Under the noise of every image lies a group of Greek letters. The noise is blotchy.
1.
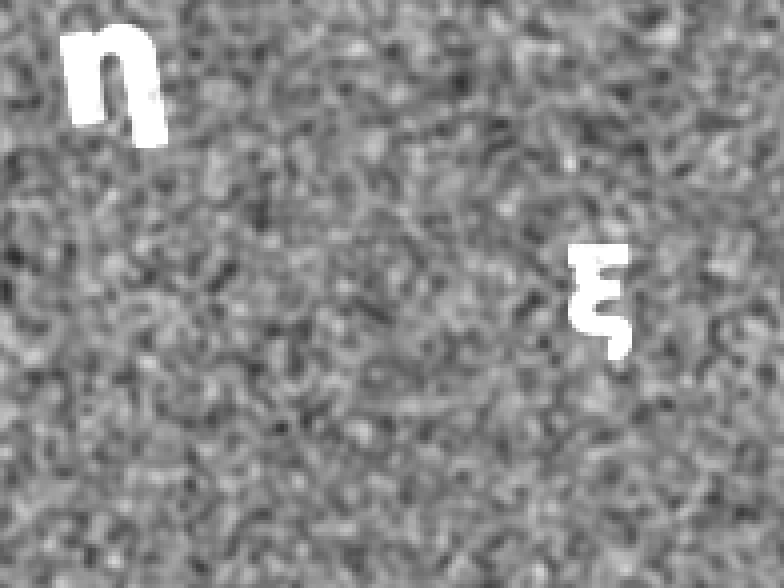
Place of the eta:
top left
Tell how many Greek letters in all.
2
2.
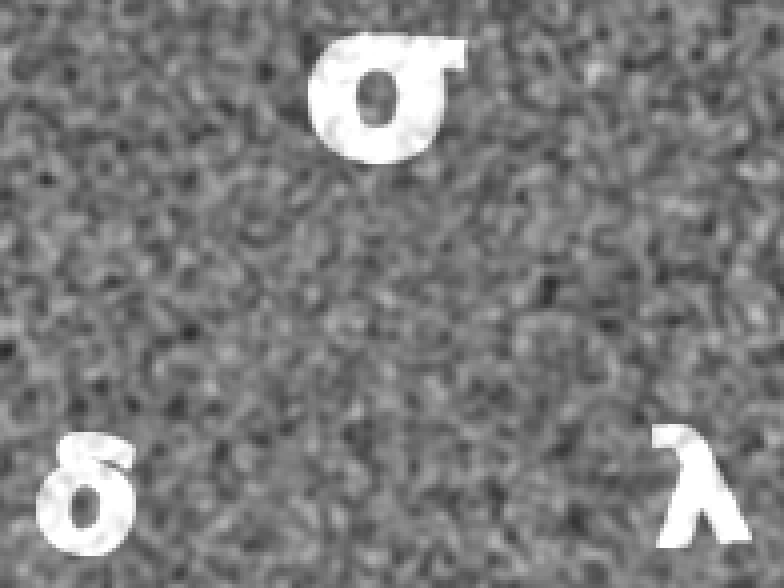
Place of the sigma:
top middle
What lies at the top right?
nothing
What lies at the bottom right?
lambda
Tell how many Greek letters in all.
3
